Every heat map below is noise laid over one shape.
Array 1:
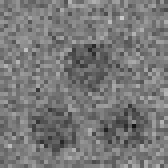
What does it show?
dark three dots
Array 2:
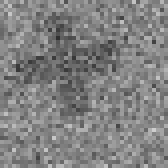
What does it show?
dark cross
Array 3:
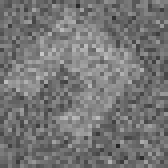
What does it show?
light square with a notch
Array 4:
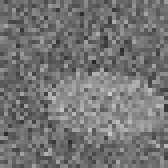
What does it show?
light ellipse
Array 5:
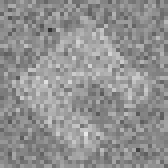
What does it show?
light square with a notch
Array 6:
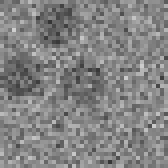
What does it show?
dark three dots
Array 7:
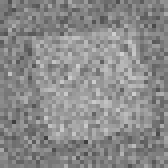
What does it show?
light square
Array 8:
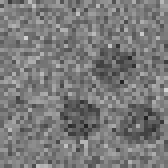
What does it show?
dark three dots
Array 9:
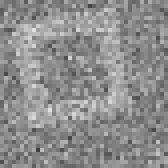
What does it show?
light square frame
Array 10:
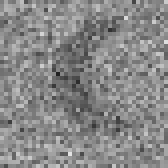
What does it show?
dark crescent
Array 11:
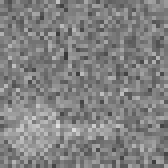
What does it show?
light lollipop
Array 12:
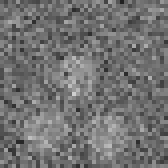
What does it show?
light three dots
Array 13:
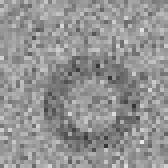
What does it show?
dark ring
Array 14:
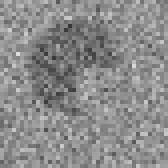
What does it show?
dark disc with a wedge cut out
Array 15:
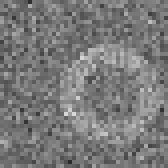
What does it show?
light ring
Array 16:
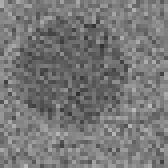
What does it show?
dark disc
